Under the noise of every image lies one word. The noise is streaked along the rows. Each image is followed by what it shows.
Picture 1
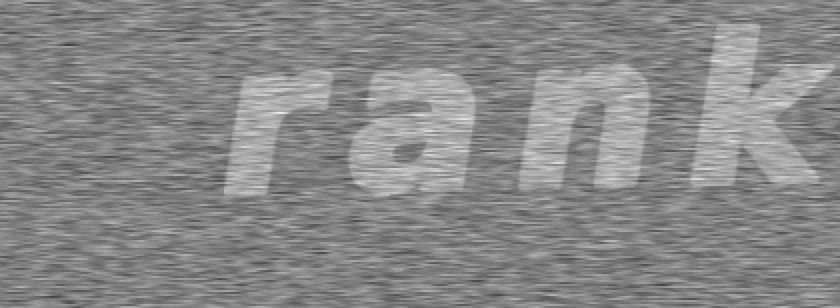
rank
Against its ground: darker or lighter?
lighter
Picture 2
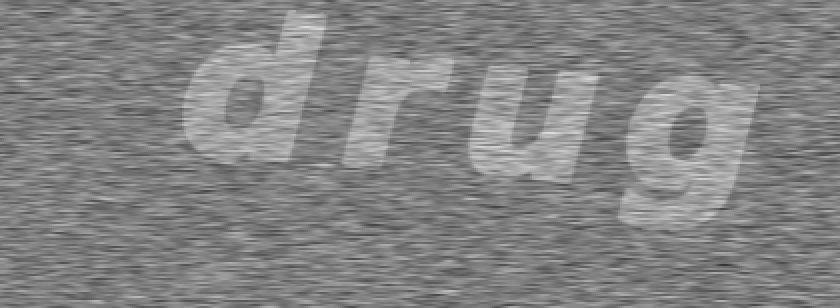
drug
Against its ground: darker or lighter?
lighter
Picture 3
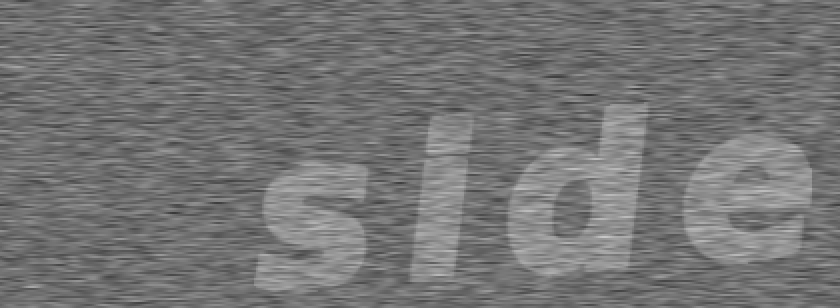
side
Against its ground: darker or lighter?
lighter
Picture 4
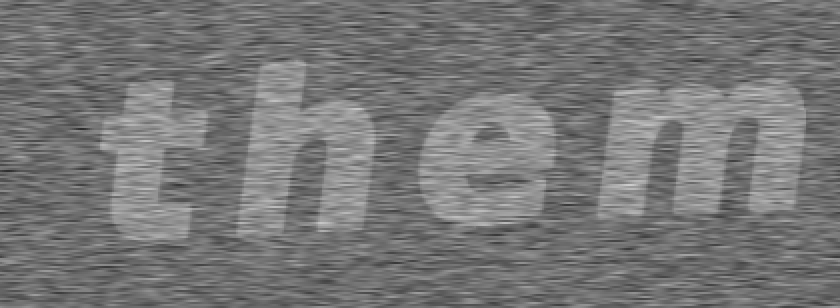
them
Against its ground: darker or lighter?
lighter
